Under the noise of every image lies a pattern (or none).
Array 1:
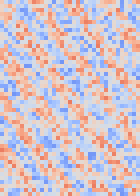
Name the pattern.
diagonal stripes
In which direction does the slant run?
top left to bottom right
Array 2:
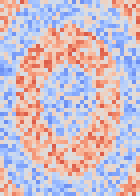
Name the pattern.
rings round one point
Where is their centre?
centre
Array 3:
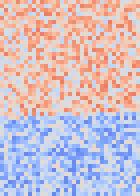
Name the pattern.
a sharp edge
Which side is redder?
top
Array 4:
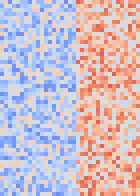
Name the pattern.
a sharp edge
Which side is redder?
right
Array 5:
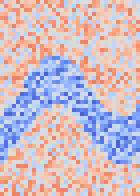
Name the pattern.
a wavy band
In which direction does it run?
left to right
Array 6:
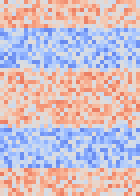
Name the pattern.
horizontal stripes
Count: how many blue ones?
2
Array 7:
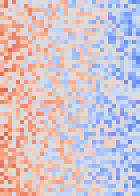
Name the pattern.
a smooth slope
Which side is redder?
left
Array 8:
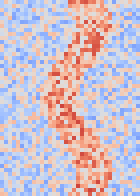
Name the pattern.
a wavy band
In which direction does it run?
top to bottom
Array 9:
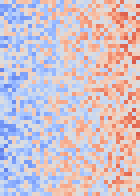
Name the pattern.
a smooth slope
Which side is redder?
right
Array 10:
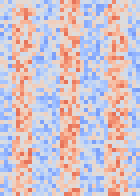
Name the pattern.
vertical stripes
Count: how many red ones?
3
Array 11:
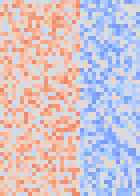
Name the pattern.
a sharp edge
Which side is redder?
left
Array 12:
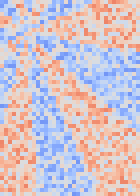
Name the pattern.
spokes from one point
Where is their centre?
top left
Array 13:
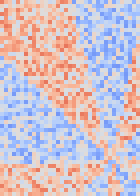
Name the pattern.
spokes from one point
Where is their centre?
bottom right
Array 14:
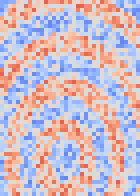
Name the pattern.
rings round one point
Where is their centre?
bottom middle
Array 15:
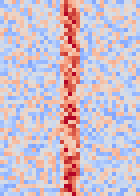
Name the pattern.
one vertical stripe
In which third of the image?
middle
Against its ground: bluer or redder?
redder
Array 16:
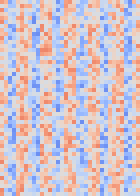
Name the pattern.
vertical stripes
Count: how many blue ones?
6
